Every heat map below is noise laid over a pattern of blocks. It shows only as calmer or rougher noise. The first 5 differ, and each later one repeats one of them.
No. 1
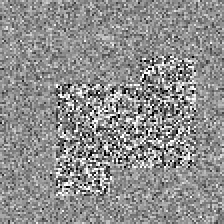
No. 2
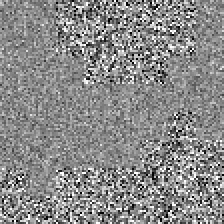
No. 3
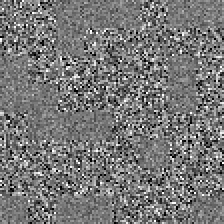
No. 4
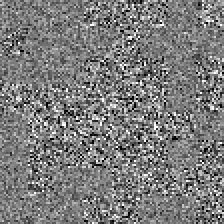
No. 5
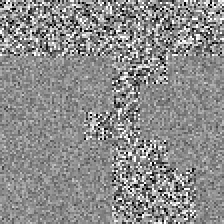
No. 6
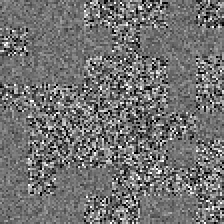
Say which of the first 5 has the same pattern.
4
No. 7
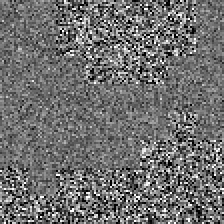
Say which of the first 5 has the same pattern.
2
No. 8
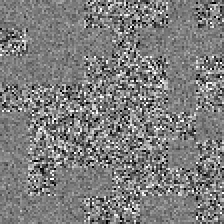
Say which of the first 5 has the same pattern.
4
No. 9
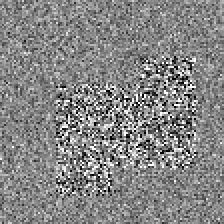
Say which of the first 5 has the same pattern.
1
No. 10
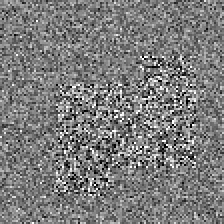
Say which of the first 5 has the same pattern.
1
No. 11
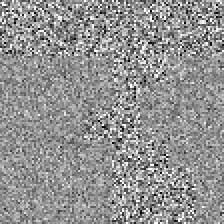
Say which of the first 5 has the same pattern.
5
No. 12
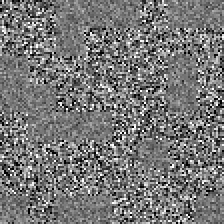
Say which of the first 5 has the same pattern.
3
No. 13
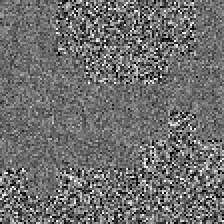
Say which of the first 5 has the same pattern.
2
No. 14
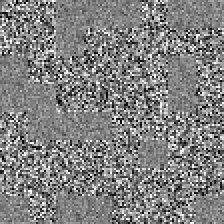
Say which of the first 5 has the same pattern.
3
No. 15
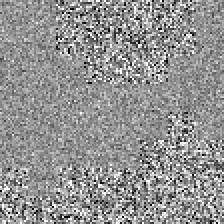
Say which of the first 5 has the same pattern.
2
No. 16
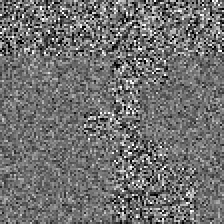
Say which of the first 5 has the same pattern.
5
